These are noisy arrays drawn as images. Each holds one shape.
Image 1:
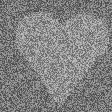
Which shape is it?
heart
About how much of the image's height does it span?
nearly all
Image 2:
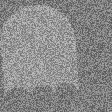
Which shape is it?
ghost
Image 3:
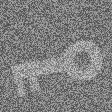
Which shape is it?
key
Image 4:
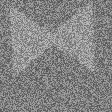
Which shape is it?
bow tie
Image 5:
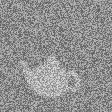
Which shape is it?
teapot
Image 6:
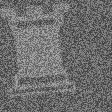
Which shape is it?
chess rook
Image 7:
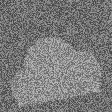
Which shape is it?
cloud
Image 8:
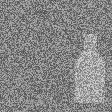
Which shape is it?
bottle
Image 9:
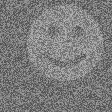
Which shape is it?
smiling face
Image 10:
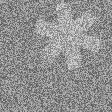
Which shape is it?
asterisk
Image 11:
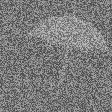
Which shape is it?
umbrella
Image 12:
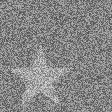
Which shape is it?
star
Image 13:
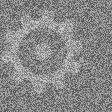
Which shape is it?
gear
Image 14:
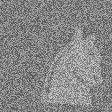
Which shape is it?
chess knight
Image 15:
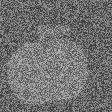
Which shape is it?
apple
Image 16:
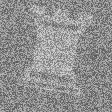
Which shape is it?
chess rook
